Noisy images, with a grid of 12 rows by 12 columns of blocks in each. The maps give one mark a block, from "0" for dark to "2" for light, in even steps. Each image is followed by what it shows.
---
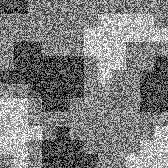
001111111111
111111122221
111111222222
100111222111
100000122110
000000121100
110000111100
221001111100
221111111111
222101111112
221000111122
121000011222
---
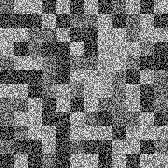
122020201202
000201120120
221120022122
201002022210
122101122100
000102221021
220121221201
112020211201
122002101120
012202220222
100201002201
020102202022
